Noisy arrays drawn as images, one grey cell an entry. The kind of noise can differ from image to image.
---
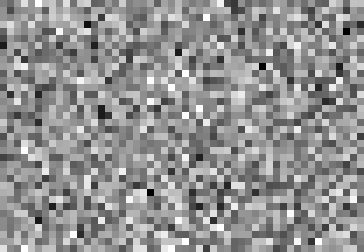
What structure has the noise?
independent entries
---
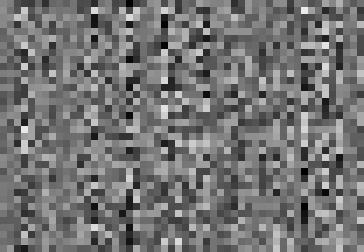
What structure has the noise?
columns of uneven size
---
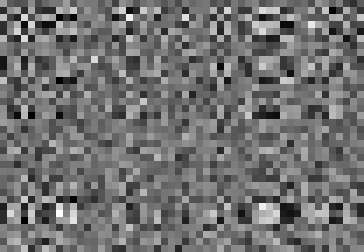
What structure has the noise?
low rank plus noise
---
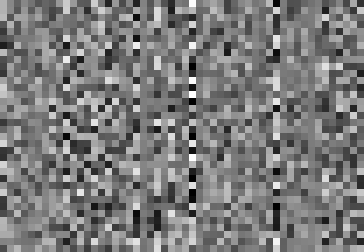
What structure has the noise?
columns of uneven size
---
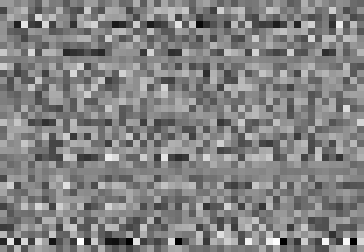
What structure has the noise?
rows of uneven size
